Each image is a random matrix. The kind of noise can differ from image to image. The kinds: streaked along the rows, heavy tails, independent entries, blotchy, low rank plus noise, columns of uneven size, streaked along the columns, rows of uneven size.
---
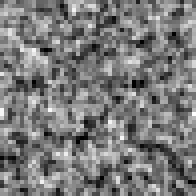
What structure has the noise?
blotchy
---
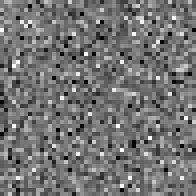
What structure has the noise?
heavy tails
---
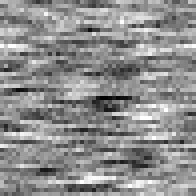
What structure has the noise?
streaked along the rows
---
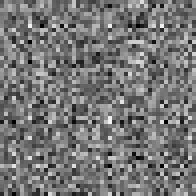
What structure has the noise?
low rank plus noise
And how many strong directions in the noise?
two
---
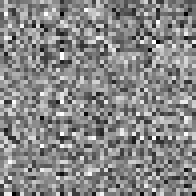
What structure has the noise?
low rank plus noise
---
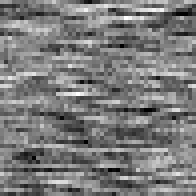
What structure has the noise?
streaked along the rows
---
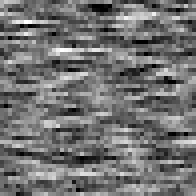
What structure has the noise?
streaked along the rows
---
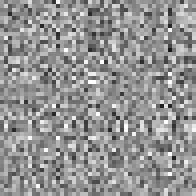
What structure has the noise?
low rank plus noise
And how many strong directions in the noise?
two
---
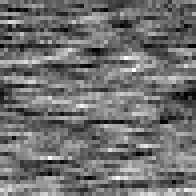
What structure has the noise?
streaked along the rows
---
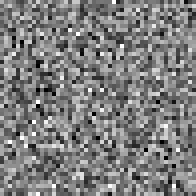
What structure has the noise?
independent entries
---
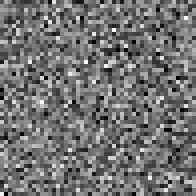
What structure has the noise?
independent entries
